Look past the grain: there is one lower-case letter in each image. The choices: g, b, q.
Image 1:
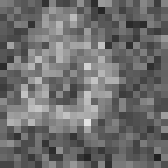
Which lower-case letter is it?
b
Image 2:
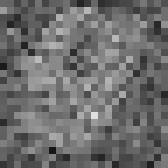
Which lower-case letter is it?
g
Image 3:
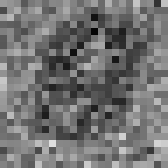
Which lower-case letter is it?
g
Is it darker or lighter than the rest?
darker
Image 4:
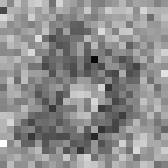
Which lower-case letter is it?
b
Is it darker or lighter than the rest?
darker
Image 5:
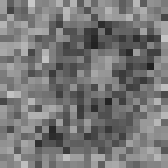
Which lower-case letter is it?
g
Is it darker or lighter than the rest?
darker
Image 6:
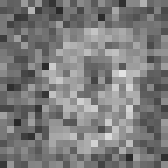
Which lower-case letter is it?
g
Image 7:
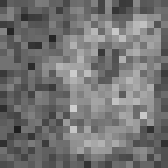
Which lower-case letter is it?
g
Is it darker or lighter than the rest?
lighter
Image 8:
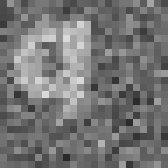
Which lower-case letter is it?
q
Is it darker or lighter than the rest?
lighter
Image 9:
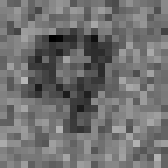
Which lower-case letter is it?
q
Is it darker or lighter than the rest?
darker
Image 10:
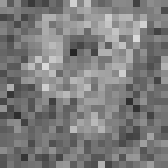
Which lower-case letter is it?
q
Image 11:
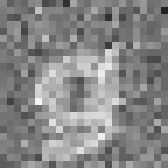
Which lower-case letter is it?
g
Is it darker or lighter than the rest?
lighter
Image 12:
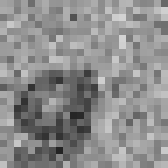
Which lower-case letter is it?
g
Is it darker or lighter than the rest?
darker
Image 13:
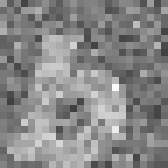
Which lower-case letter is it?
b
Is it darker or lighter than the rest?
lighter
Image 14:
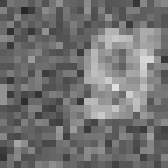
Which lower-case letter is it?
g
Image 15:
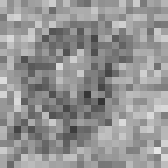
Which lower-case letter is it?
g
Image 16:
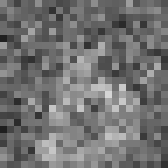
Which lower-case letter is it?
b
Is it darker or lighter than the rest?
lighter
